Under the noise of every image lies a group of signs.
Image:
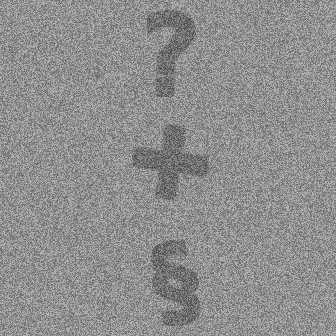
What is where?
top middle: question mark; centre: plus sign; bottom middle: section sign
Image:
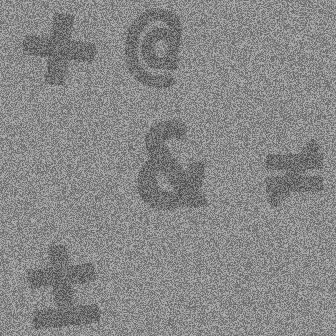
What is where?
top left: plus sign; top middle: at sign; centre: ampersand; middle right: not-equal sign; bottom left: plus-minus sign
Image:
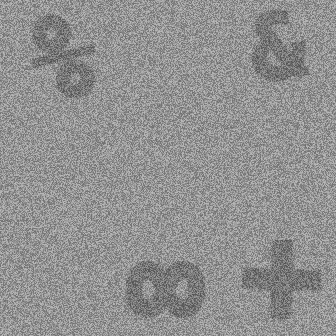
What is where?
top left: percent sign; top right: ampersand; bottom middle: infinity sign; bottom right: plus sign
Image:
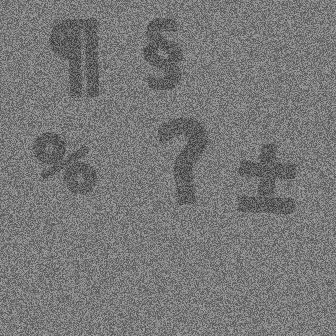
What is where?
top left: pilcrow; top middle: section sign; middle left: percent sign; centre: question mark; middle right: plus-minus sign
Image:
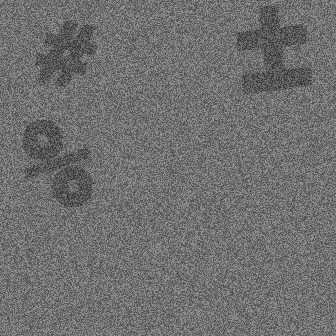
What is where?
top left: hash sign; top right: plus-minus sign; middle left: percent sign
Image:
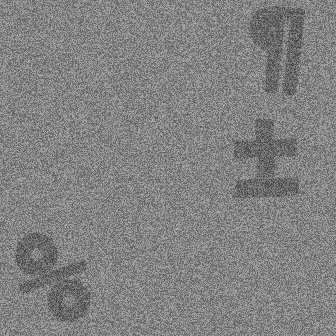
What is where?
top right: pilcrow; middle right: plus-minus sign; bottom left: percent sign
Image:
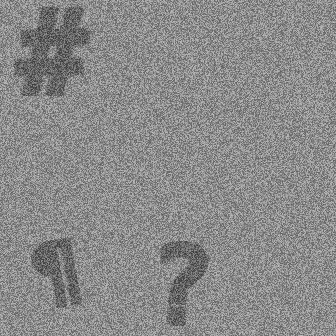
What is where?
top left: hash sign; bottom left: pilcrow; bottom middle: question mark
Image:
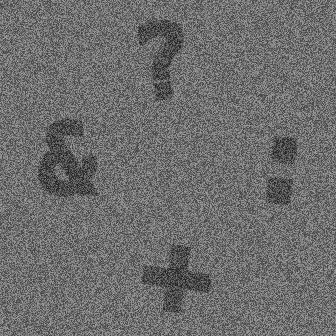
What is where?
top middle: question mark; middle left: ampersand; middle right: colon; bottom middle: plus sign
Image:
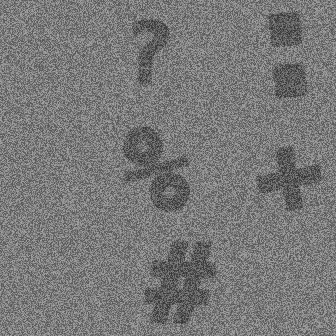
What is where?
top middle: question mark; top right: colon; centre: percent sign; middle right: plus sign; bottom middle: hash sign
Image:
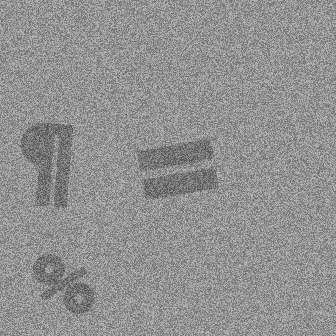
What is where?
middle left: pilcrow; centre: equals sign; bottom left: percent sign
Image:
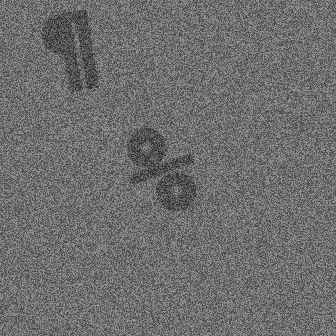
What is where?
top left: pilcrow; centre: percent sign
